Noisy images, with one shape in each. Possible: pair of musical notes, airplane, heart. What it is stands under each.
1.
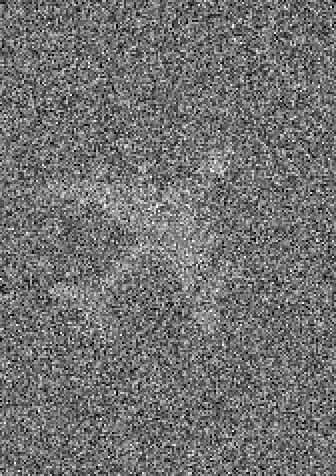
airplane
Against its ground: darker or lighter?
lighter
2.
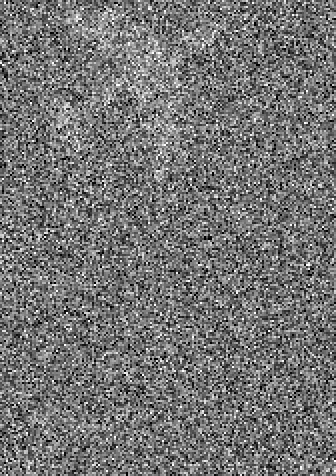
airplane
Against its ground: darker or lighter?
lighter
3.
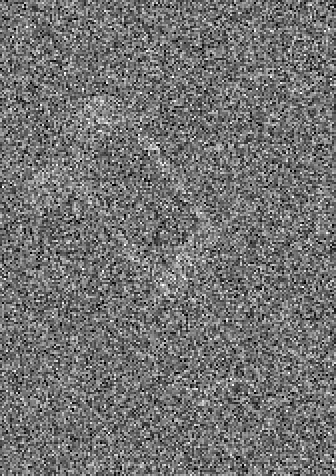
pair of musical notes
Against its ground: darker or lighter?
lighter
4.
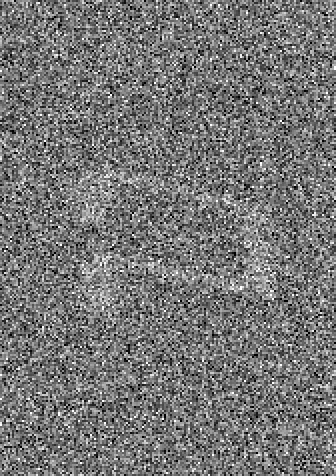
pair of musical notes
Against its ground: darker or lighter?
lighter
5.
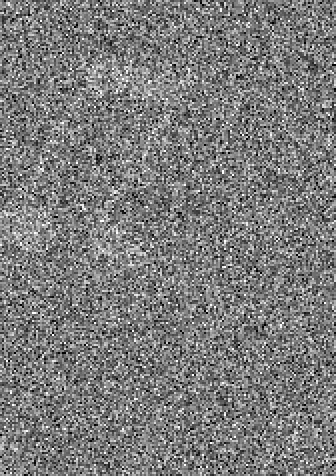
pair of musical notes
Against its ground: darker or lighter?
lighter
